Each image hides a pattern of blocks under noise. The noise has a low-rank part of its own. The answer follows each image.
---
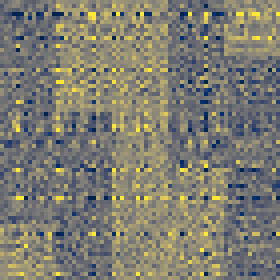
the same after a half turn
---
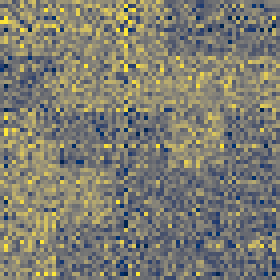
no symmetry
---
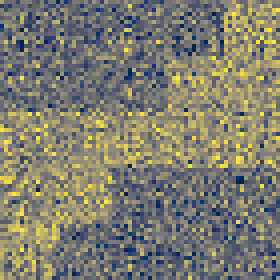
the same after a half turn
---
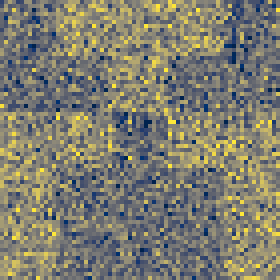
left and right mirror each other
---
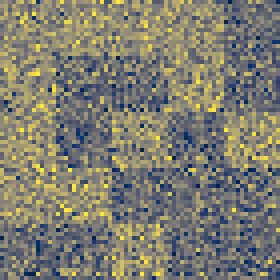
mirrored about the diagonal from the top left
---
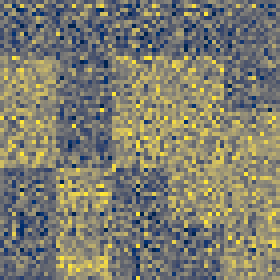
no symmetry
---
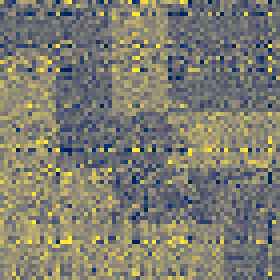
mirrored about the diagonal from the bottom left
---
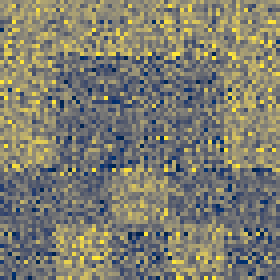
left and right mirror each other
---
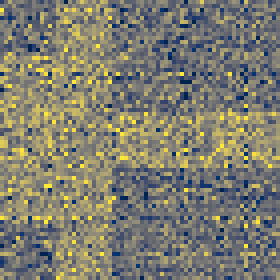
top and bottom mirror each other
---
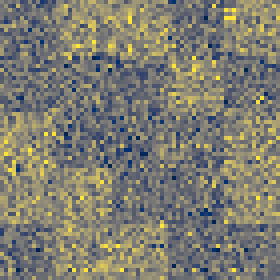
mirrored about the diagonal from the bottom left
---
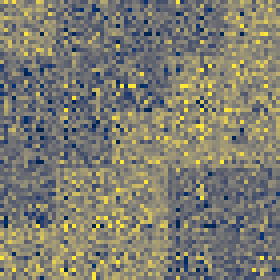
mirrored about the diagonal from the top left
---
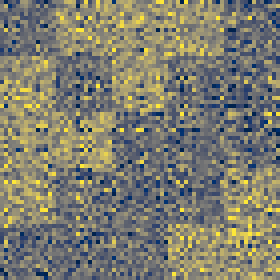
mirrored about the diagonal from the top left
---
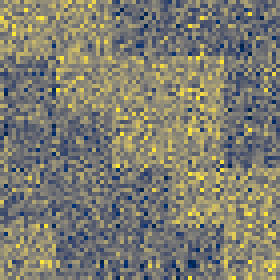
mirrored about the diagonal from the bottom left
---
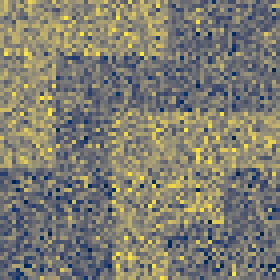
mirrored about the diagonal from the top left
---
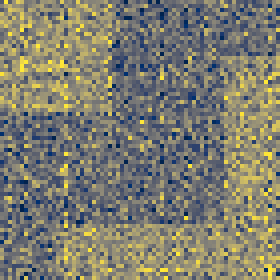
mirrored about the diagonal from the top left
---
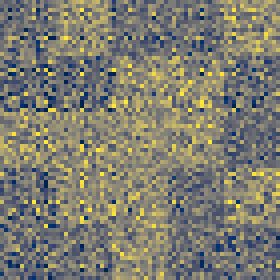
mirrored about the diagonal from the bottom left
